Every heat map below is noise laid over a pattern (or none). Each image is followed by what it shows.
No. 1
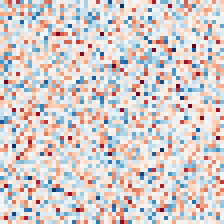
only noise
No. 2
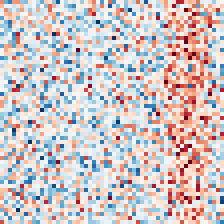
one band of columns
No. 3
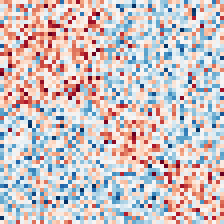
blocks along the diagonal
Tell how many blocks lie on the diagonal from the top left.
3
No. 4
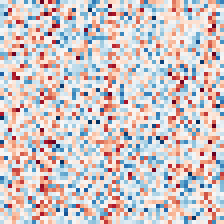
bands of columns
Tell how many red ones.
5
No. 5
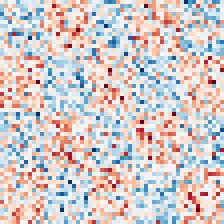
a checkerboard
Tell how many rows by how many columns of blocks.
4 by 5
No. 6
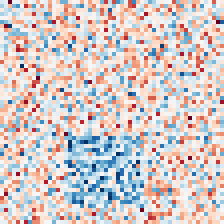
one block
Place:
bottom middle
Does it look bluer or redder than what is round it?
bluer
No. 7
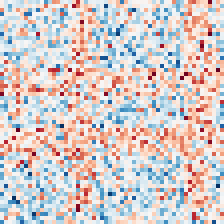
bands of rows crossing bands of columns
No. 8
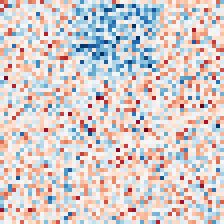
one block
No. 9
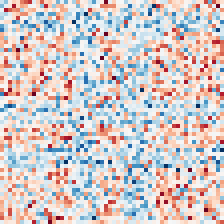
bands of rows crossing bands of columns
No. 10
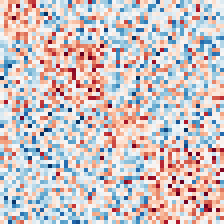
blocks along the diagonal
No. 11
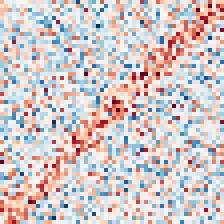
a diagonal band
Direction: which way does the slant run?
bottom left to top right
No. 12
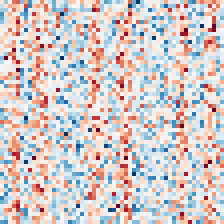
bands of columns
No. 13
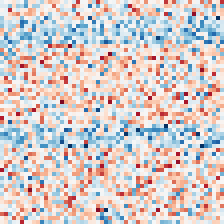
bands of rows
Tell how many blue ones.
2
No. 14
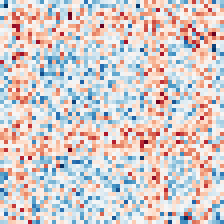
bands of rows crossing bands of columns
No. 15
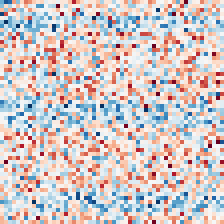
bands of rows
